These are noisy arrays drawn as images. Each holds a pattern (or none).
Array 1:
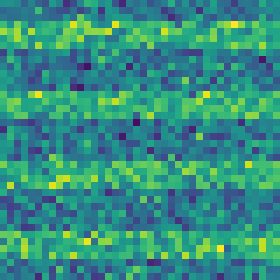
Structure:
horizontal stripes
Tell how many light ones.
4
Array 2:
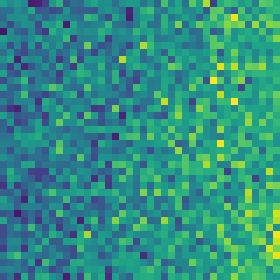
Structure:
a smooth slope
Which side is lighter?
right
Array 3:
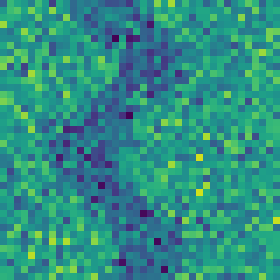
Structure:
a wavy band
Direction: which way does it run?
top to bottom
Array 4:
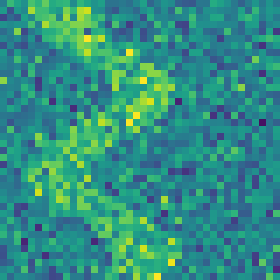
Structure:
a wavy band
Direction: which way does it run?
top to bottom
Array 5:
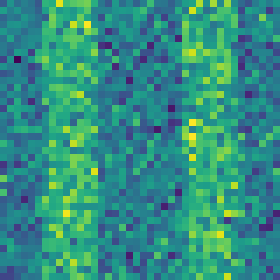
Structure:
vertical stripes
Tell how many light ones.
2
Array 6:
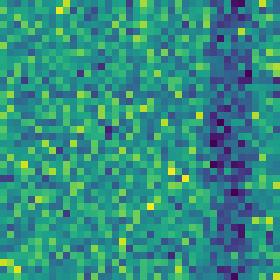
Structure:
one vertical stripe
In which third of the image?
right
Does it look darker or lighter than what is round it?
darker
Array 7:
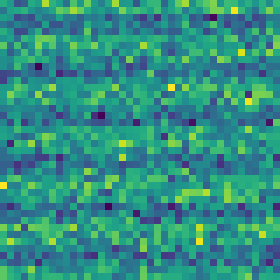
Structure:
horizontal stripes
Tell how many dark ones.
6
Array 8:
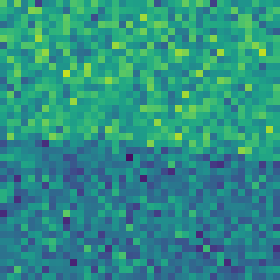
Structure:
a sharp edge
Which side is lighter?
top
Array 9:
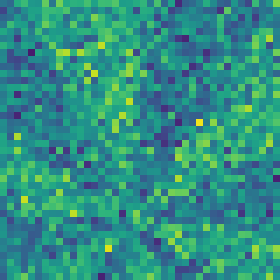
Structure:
spokes from one point
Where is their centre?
bottom middle
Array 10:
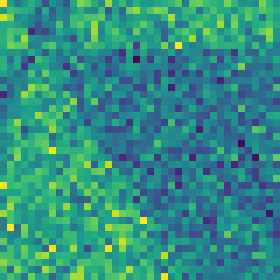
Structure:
spokes from one point
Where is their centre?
top left
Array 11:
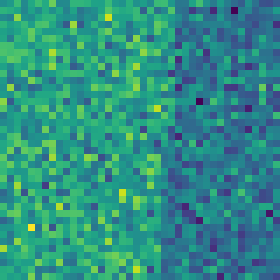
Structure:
a sharp edge
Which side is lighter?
left
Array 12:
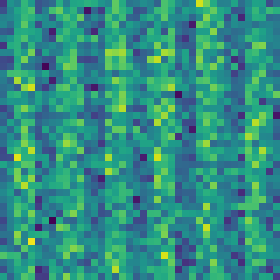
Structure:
vertical stripes
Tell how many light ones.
6
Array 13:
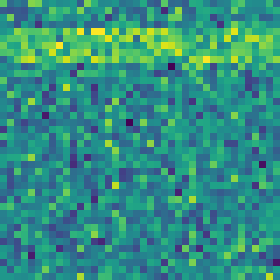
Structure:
one horizontal stripe
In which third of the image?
top
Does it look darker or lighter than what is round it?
lighter
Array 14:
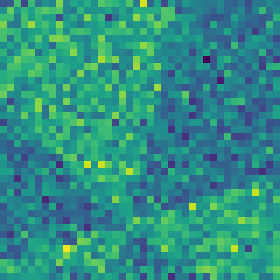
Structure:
spokes from one point
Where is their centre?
bottom middle
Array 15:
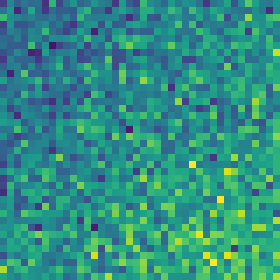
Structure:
a smooth slope
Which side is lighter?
bottom right
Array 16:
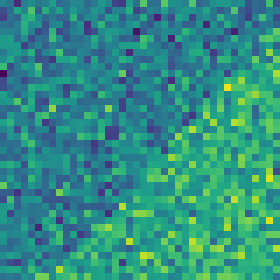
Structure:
a sharp edge
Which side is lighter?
bottom right
